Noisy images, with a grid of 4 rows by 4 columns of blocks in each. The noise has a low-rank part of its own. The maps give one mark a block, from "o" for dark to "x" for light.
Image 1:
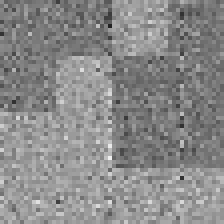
o o x o
o x o o
x x o o
x x x x
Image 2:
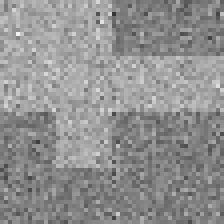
x x o o
x x x x
o x o o
o o o o
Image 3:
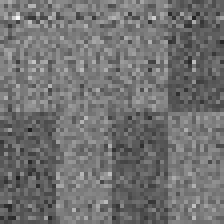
x x x o
x x x o
o x o x
o x o x
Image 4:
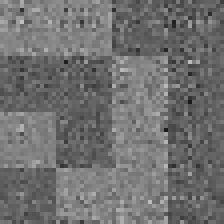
x x o o
o o x o
x o x o
o x x o
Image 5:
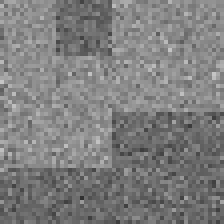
x o x x
x x x x
x x o o
o o o o
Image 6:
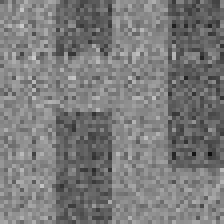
x o x o
x x x o
x o x o
x o x x
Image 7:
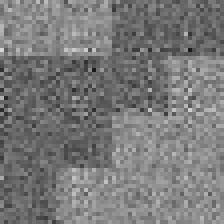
x x o o
o o o x
o o x x
o x x x
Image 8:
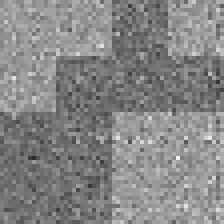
x x o x
x o o o
o o x x
o o x x
